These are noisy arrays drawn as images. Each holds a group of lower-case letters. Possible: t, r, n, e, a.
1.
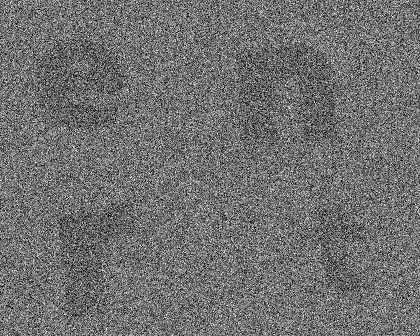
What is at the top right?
n
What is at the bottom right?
t
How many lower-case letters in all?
4
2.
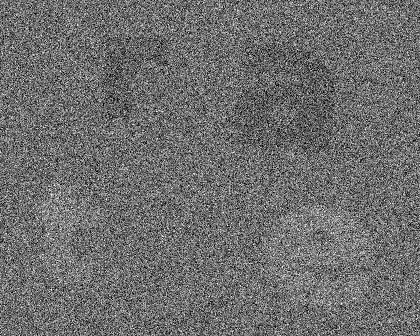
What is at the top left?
r
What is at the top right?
a
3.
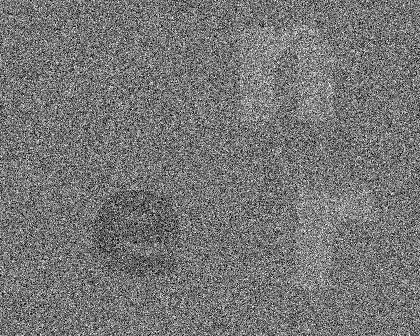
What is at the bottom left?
e
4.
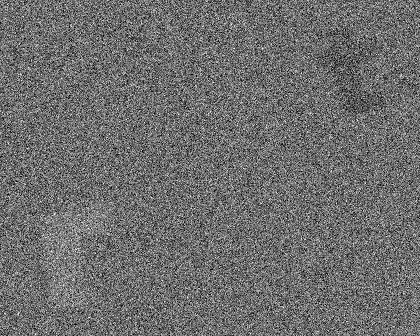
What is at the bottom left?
r
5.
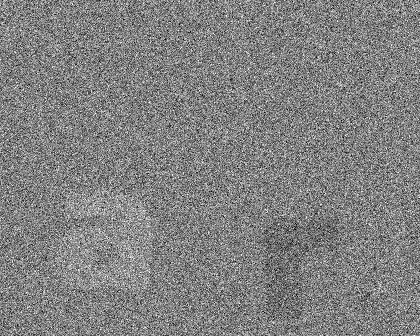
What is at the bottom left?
a
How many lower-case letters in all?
2
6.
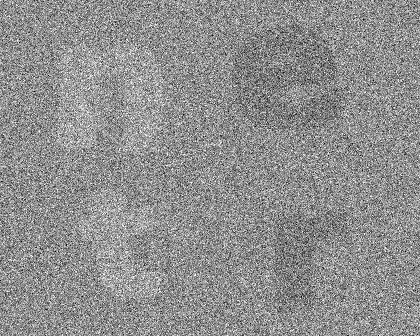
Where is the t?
bottom left
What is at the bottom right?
r
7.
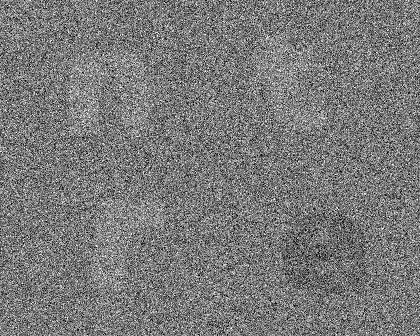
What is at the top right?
t
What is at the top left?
n
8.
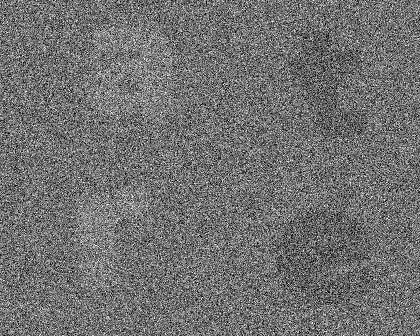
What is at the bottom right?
e
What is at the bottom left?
r
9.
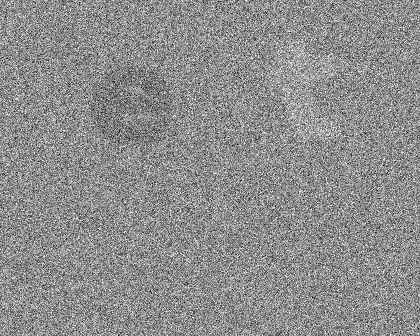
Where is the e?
top left
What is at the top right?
t
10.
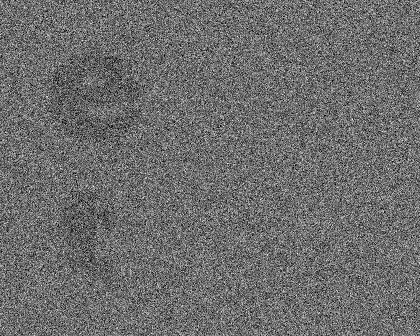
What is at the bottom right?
nothing
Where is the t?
bottom left
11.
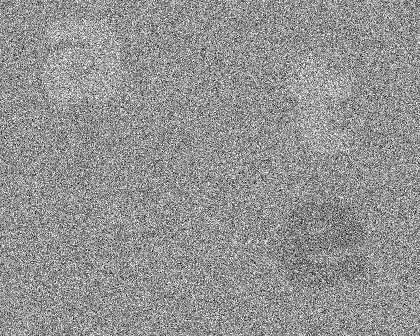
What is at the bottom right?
e
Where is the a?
top left
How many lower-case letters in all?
3
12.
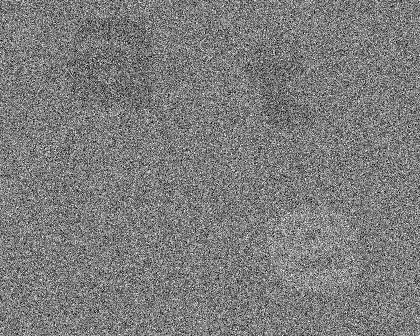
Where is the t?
top right
